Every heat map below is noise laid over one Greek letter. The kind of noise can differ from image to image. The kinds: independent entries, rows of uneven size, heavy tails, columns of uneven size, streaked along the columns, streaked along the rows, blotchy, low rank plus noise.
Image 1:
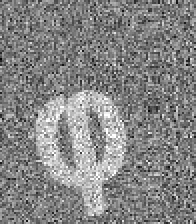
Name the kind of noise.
low rank plus noise
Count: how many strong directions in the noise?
five to eight
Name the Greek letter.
phi
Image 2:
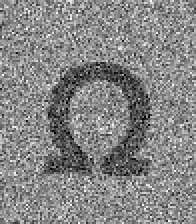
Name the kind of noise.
independent entries
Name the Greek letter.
omega
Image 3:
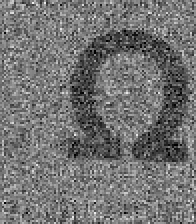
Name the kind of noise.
low rank plus noise
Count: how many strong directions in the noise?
five to eight
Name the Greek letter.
omega
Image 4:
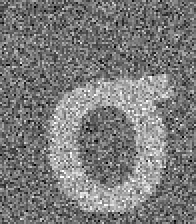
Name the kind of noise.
independent entries
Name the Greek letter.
sigma
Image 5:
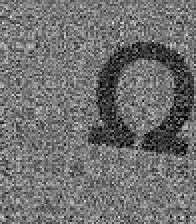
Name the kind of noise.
low rank plus noise
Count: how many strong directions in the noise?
five to eight
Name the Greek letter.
omega
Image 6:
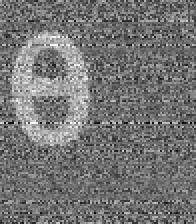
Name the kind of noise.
rows of uneven size
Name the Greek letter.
theta
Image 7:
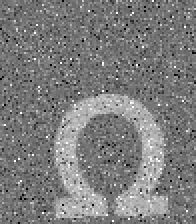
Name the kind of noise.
heavy tails
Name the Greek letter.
omega
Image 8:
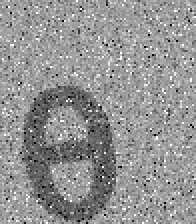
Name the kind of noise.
heavy tails
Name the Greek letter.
theta
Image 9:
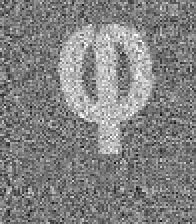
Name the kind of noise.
low rank plus noise
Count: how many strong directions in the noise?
five to eight
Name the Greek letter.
phi
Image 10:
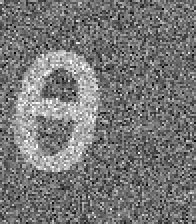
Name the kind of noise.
independent entries
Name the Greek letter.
theta
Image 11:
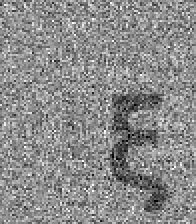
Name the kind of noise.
low rank plus noise
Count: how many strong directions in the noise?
five to eight
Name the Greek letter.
xi
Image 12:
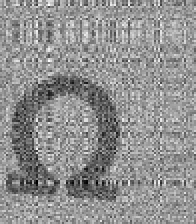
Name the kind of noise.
low rank plus noise
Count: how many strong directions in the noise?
one
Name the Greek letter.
omega
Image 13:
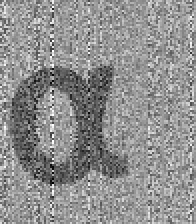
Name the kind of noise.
columns of uneven size
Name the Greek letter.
alpha
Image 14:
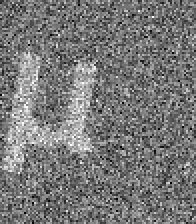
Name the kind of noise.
independent entries
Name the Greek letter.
mu
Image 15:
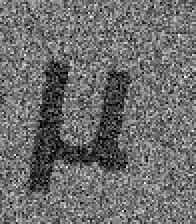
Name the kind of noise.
independent entries
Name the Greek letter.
mu
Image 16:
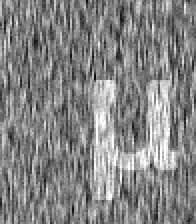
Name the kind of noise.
streaked along the columns
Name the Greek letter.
mu
